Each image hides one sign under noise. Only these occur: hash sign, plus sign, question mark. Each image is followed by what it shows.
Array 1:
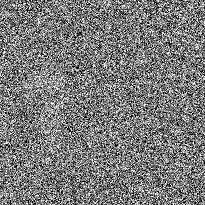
question mark
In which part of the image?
middle left
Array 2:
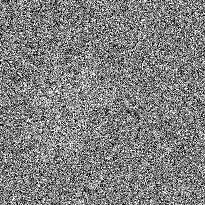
hash sign
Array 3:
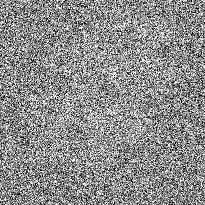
hash sign
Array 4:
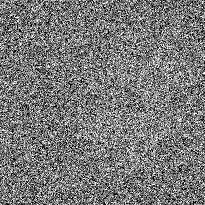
hash sign
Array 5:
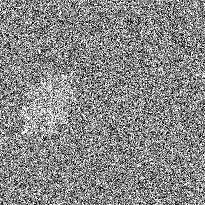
hash sign
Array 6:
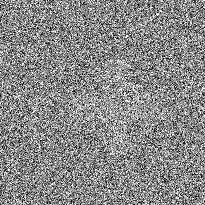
plus sign
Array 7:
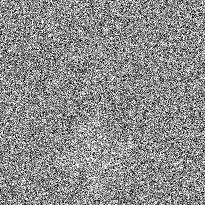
plus sign
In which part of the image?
bottom middle
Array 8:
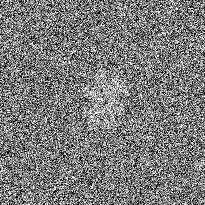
hash sign
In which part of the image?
centre
